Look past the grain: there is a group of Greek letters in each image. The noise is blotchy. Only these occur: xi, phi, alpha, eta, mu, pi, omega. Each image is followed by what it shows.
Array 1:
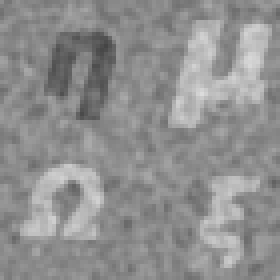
top left: dark eta; top right: light mu; bottom left: light omega; bottom right: light xi
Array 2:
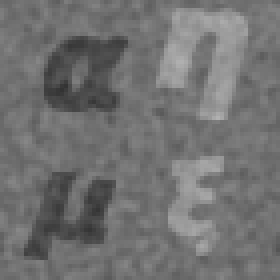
top left: dark alpha; top right: light eta; bottom left: dark mu; bottom right: light xi
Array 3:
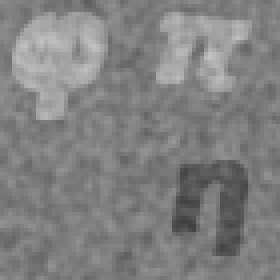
top left: light phi; top right: light pi; bottom right: dark eta
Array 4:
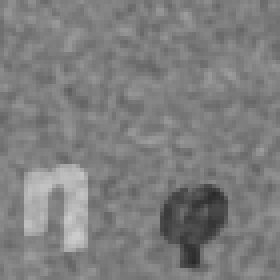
bottom left: light eta; bottom right: dark phi
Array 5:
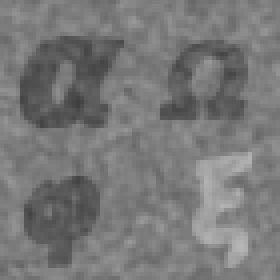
top left: dark alpha; top right: dark omega; bottom left: dark phi; bottom right: light xi
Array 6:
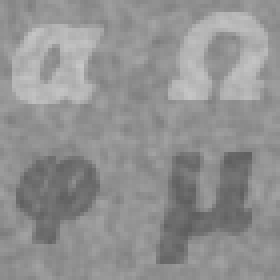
top left: light alpha; top right: light omega; bottom left: dark phi; bottom right: dark mu
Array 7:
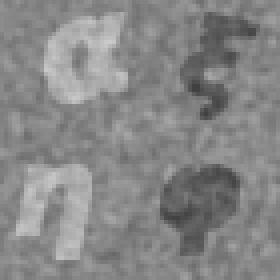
top left: light alpha; top right: dark xi; bottom left: light eta; bottom right: dark phi
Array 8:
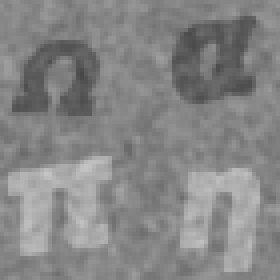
top left: dark omega; top right: dark alpha; bottom left: light pi; bottom right: light eta
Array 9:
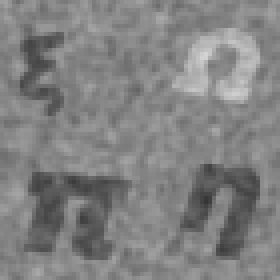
top left: dark xi; top right: light omega; bottom left: dark pi; bottom right: dark eta
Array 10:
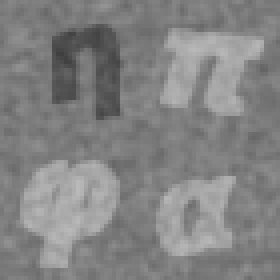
top left: dark eta; top right: light pi; bottom left: light phi; bottom right: light alpha
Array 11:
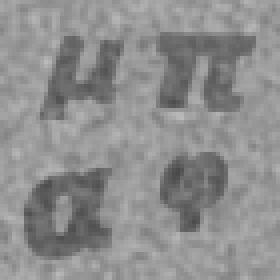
top left: dark mu; top right: dark pi; bottom left: dark alpha; bottom right: dark phi
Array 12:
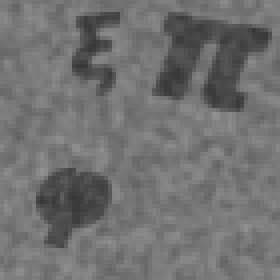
top left: dark xi; top right: dark pi; bottom left: dark phi
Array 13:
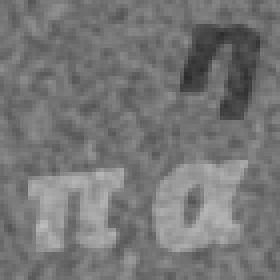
top right: dark eta; bottom left: light pi; bottom right: light alpha
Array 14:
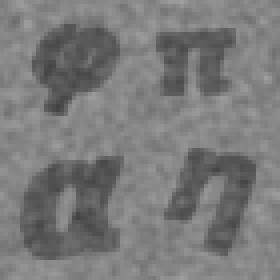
top left: dark phi; top right: dark pi; bottom left: dark alpha; bottom right: dark eta
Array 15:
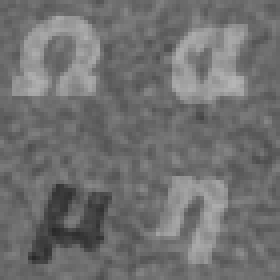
top left: light omega; top right: light alpha; bottom left: dark mu; bottom right: light eta
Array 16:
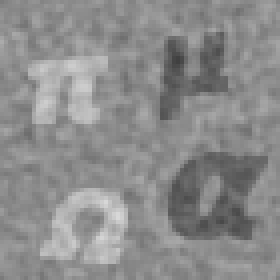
top left: light pi; top right: dark mu; bottom left: light omega; bottom right: dark alpha
